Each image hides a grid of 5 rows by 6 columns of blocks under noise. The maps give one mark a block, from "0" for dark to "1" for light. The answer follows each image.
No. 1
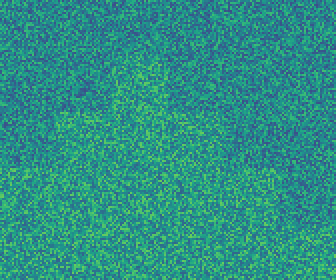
0 0 0 0 0 0
0 0 1 0 0 0
0 1 1 1 0 0
1 1 1 1 1 0
1 1 1 1 1 1
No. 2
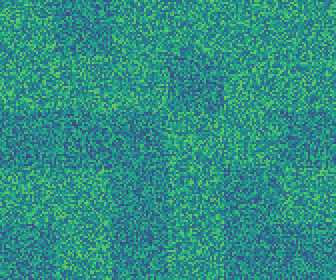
1 0 1 1 1 1
1 1 1 0 1 1
0 0 0 1 1 0
1 1 0 1 0 1
0 1 0 1 0 0
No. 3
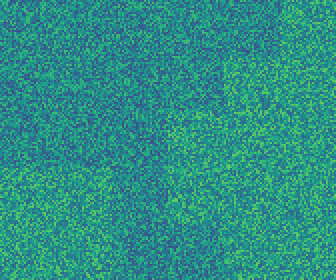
0 0 0 0 0 1
0 0 0 0 1 1
0 0 0 1 1 1
1 1 0 1 1 1
1 1 0 0 1 1
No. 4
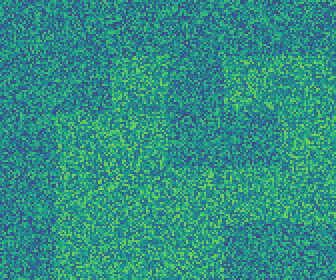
0 0 0 0 0 0
0 0 1 0 1 1
0 1 1 0 0 1
0 1 1 1 1 1
0 1 1 1 0 0
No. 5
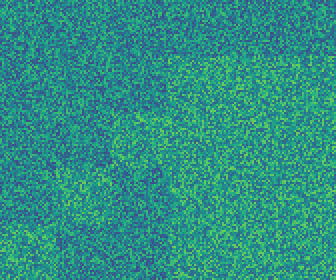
0 0 0 0 0 0
0 0 0 1 1 1
0 0 1 1 1 1
0 1 0 1 1 1
1 0 0 1 1 1
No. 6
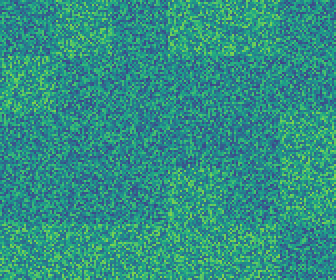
0 1 0 1 1 0
1 0 0 0 0 0
0 0 0 0 0 1
0 0 0 1 0 1
1 1 1 1 1 0
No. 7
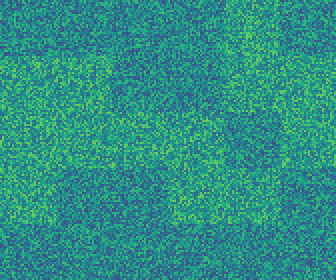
0 0 0 0 1 0
1 1 0 0 1 1
1 1 1 1 0 1
1 0 0 1 1 0
0 0 0 0 0 0
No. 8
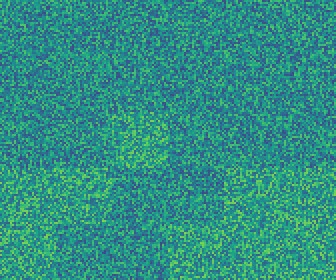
0 0 0 0 0 0
0 0 0 0 0 0
0 0 1 0 0 0
1 1 0 0 1 1
1 0 0 1 1 1
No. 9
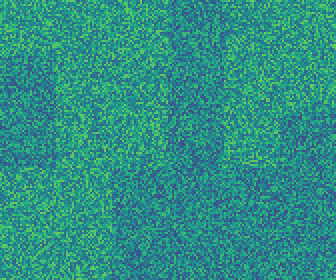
1 1 1 0 1 1
0 1 1 0 1 1
0 1 1 0 1 0
1 1 0 0 0 0
1 1 0 0 0 0
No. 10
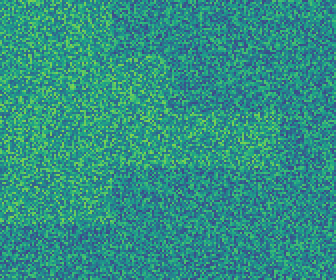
1 1 0 0 0 0
1 1 1 0 0 0
1 1 1 1 1 0
1 1 0 0 0 0
0 0 0 0 0 0
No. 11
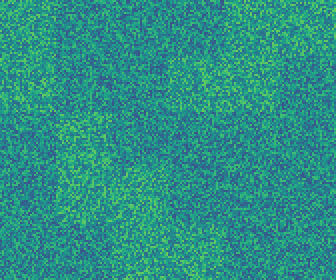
1 0 0 0 1 1
1 0 0 1 1 0
0 1 0 0 0 0
0 1 1 0 0 0
0 0 1 1 0 0
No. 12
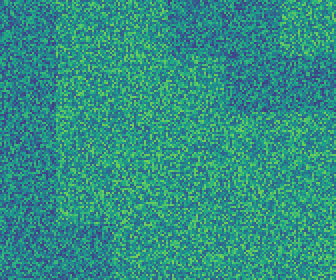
0 1 1 0 0 1
0 1 1 1 0 0
0 1 1 1 1 1
0 1 1 1 1 1
0 0 1 1 1 1
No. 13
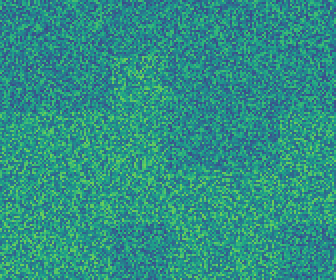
0 0 0 0 0 0
0 0 1 0 0 0
1 1 1 0 0 1
1 1 1 1 1 1
1 1 0 1 1 0
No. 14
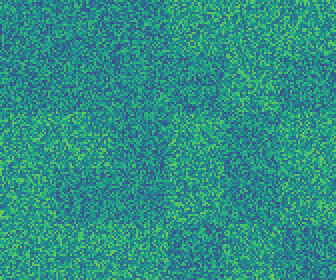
0 0 0 1 1 1
0 0 0 0 1 0
1 1 0 1 0 1
1 0 0 1 0 1
1 1 1 0 1 0
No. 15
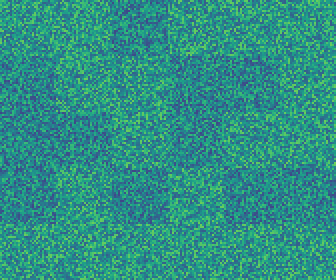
1 1 0 1 1 1
0 1 1 0 0 1
0 0 1 0 1 1
0 1 0 1 0 0
1 1 1 1 1 1
